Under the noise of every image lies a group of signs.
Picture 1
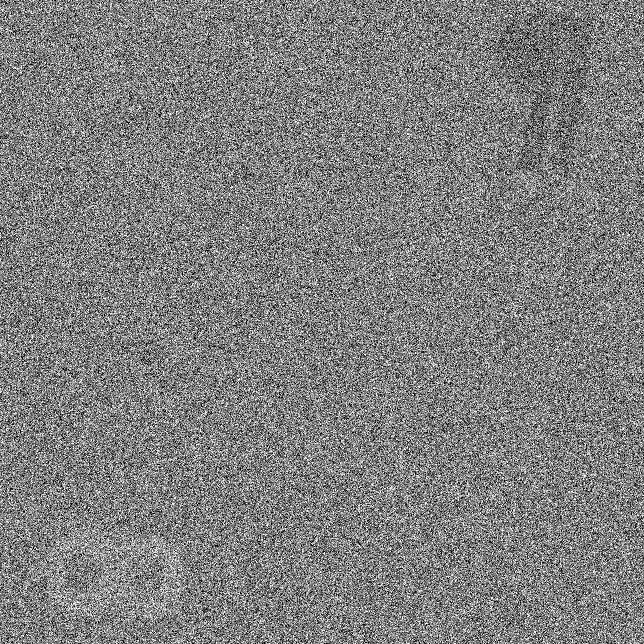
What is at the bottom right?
nothing
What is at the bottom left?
infinity sign
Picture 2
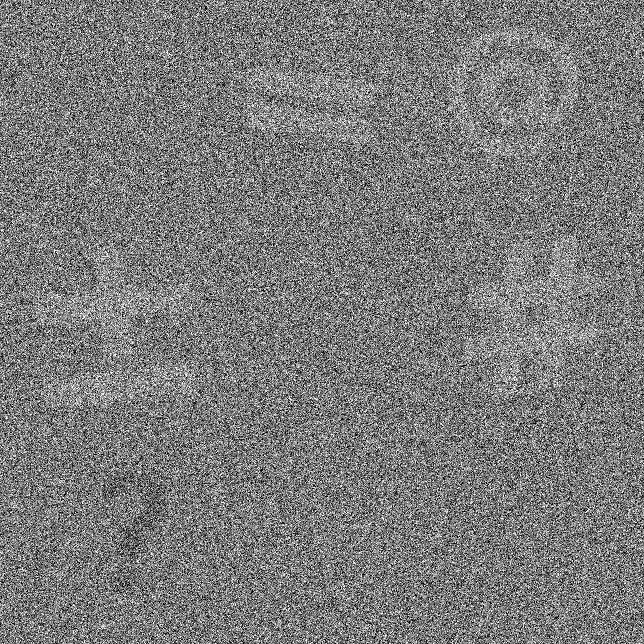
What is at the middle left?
plus-minus sign
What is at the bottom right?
nothing
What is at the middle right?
hash sign
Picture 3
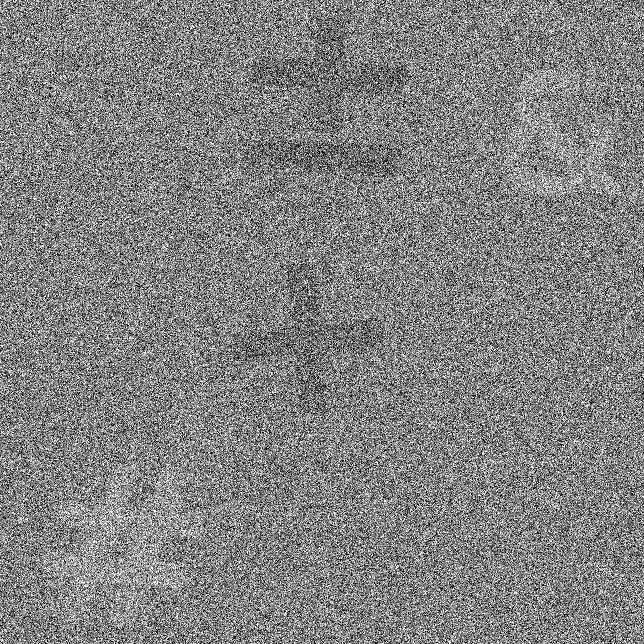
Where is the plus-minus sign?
top middle
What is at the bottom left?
hash sign
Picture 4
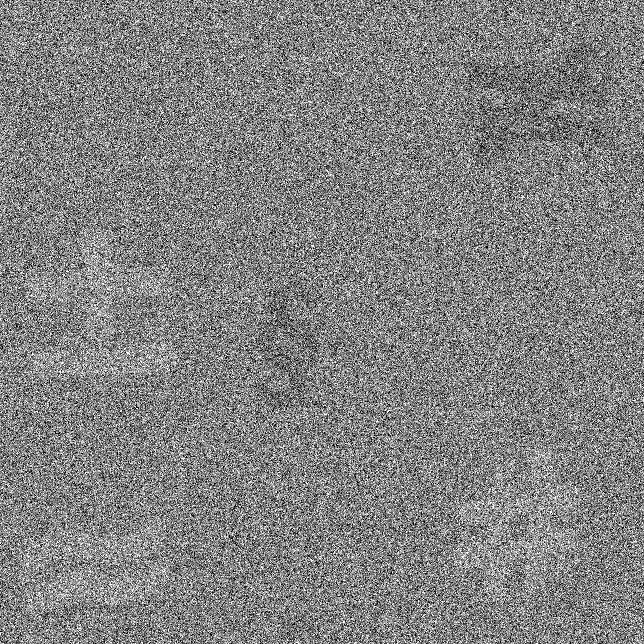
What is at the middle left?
plus-minus sign
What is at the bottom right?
hash sign
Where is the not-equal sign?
top right
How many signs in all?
5
